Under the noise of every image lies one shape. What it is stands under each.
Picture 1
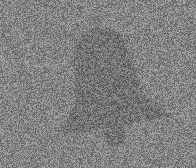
bell
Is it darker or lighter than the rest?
darker
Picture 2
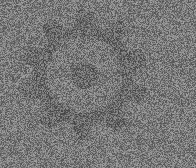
gear
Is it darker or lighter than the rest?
darker
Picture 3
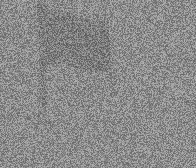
flag
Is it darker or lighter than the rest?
darker
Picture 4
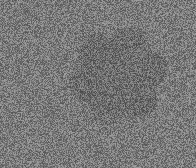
flower
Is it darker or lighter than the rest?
darker
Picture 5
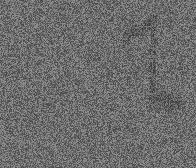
musical note
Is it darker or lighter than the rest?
darker
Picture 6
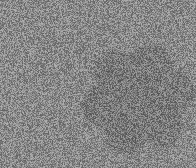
flower
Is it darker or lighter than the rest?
darker
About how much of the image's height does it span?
two thirds
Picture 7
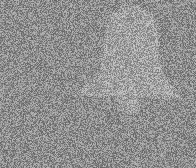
bell
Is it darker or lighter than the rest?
lighter
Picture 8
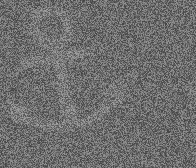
anchor
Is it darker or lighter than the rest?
lighter
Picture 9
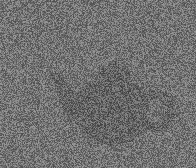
teapot
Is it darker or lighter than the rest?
darker
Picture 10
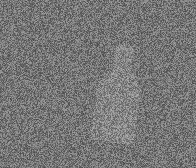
bottle
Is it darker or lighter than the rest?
lighter
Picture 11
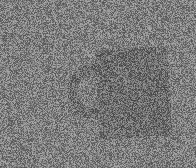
cup
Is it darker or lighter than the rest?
darker
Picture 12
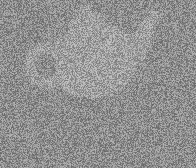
teapot
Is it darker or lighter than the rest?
lighter
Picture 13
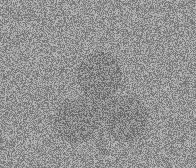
club
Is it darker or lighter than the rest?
darker
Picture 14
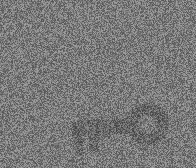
key
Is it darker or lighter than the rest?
darker
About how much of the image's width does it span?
half
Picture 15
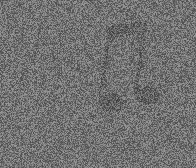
pair of musical notes
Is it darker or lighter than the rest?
darker
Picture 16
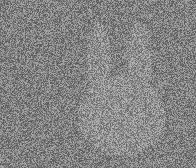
rabbit's head
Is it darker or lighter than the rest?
lighter
